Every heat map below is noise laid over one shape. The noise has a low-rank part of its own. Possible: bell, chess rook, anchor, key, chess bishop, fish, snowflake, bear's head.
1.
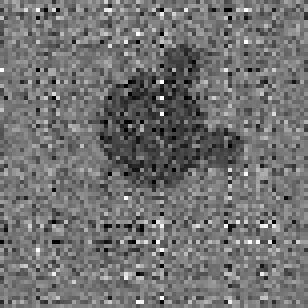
bear's head
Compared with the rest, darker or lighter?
darker
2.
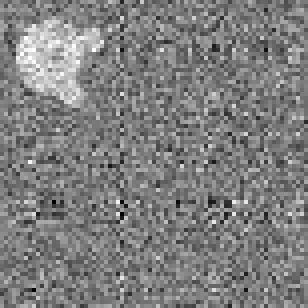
bear's head
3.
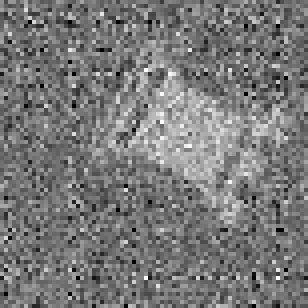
chess rook
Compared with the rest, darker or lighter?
lighter
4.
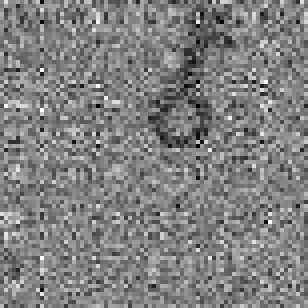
key
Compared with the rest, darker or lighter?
darker
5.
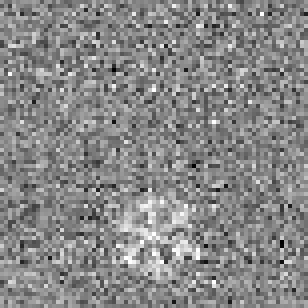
snowflake
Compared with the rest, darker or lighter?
lighter
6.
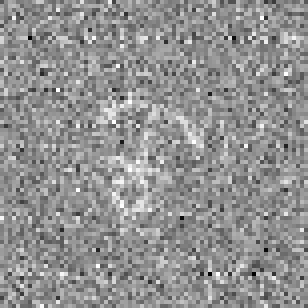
anchor
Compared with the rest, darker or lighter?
lighter
